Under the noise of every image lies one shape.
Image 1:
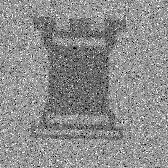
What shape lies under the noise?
chess rook
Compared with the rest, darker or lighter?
darker
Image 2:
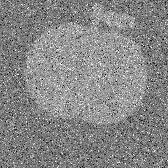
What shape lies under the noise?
apple
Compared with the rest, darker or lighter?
lighter
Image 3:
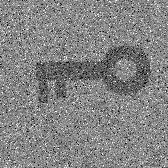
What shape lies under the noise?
key
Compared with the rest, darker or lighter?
darker
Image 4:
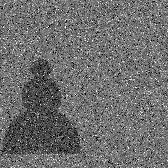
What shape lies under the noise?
chess pawn
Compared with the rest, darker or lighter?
darker
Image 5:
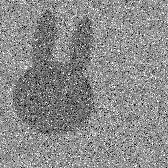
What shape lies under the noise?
rabbit's head
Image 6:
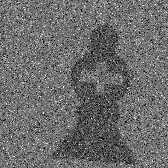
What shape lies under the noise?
chess bishop
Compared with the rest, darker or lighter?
darker
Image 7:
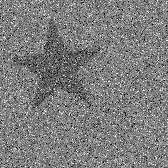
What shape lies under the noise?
star
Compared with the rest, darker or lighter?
darker
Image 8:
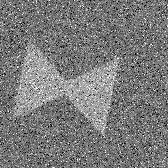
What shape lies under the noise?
bow tie
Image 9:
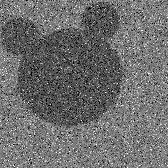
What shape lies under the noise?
bear's head
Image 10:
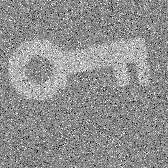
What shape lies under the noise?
key
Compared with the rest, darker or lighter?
lighter
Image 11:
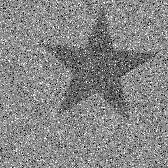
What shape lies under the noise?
star
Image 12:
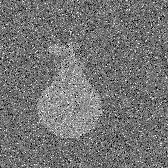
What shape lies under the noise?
pear
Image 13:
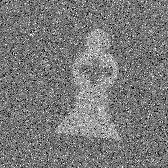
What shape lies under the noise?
chess bishop
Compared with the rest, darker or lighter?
lighter
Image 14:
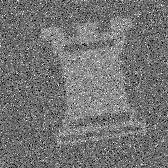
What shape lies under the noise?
chess rook
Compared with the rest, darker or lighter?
lighter
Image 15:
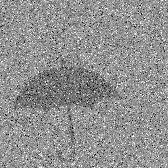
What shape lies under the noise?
umbrella
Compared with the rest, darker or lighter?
darker
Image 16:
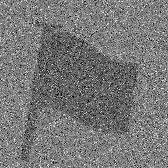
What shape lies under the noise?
flag
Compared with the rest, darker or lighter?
darker
